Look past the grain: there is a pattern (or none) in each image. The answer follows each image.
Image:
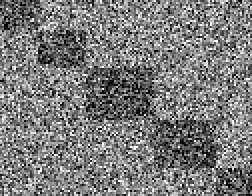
blocks along the diagonal
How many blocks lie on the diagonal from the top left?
5
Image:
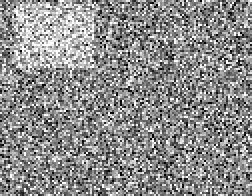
one block
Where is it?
top left
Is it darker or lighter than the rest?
lighter
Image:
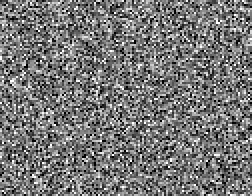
only noise
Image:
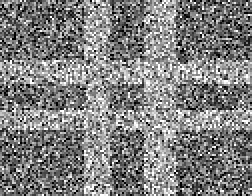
bands of rows crossing bands of columns
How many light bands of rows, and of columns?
2 and 2
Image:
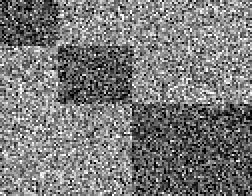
blocks along the diagonal
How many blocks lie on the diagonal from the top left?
3
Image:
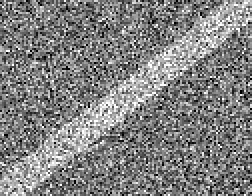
a diagonal band
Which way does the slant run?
bottom left to top right
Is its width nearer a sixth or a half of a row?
a sixth
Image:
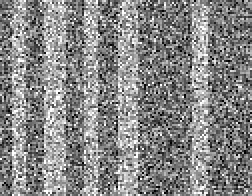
bands of columns
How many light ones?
5
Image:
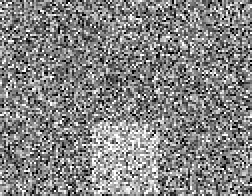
one block
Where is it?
bottom middle
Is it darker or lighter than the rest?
lighter
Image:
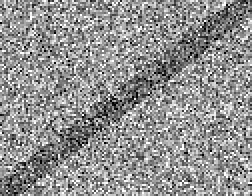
a diagonal band
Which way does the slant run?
bottom left to top right
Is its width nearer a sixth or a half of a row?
a sixth
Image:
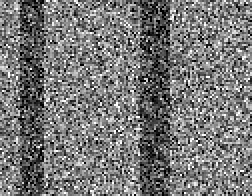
bands of columns
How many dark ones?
2
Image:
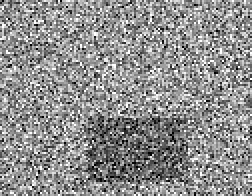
one block
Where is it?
bottom middle
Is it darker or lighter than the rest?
darker
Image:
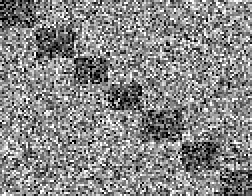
blocks along the diagonal
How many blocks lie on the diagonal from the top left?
7
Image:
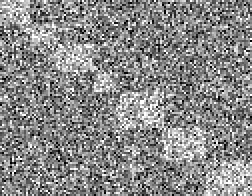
blocks along the diagonal
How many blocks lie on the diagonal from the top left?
7
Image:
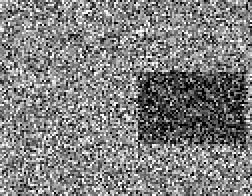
one block
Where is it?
middle right
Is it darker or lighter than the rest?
darker
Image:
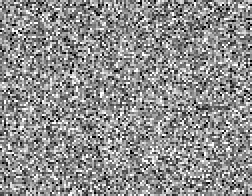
only noise
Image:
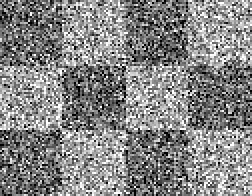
a checkerboard
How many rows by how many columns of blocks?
3 by 4
